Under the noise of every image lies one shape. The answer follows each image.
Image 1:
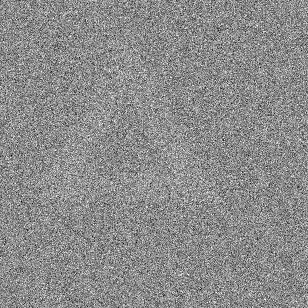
triangle frame
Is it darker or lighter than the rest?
lighter
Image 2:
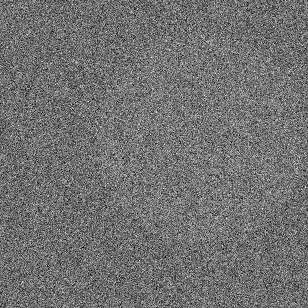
disc
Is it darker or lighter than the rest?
lighter
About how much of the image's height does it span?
two thirds
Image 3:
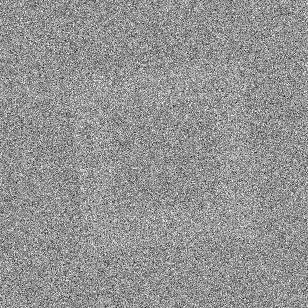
square frame
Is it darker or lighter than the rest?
lighter
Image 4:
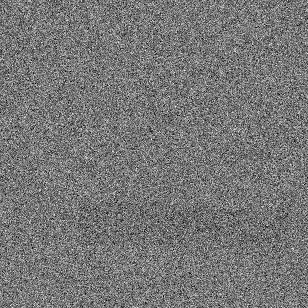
bar
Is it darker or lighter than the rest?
darker
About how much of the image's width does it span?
two thirds
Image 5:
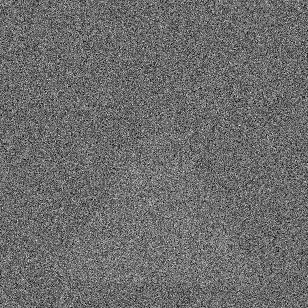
triangle
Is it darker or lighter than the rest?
lighter
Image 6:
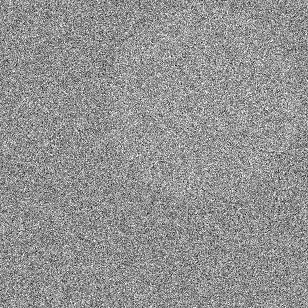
disc
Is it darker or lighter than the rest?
lighter
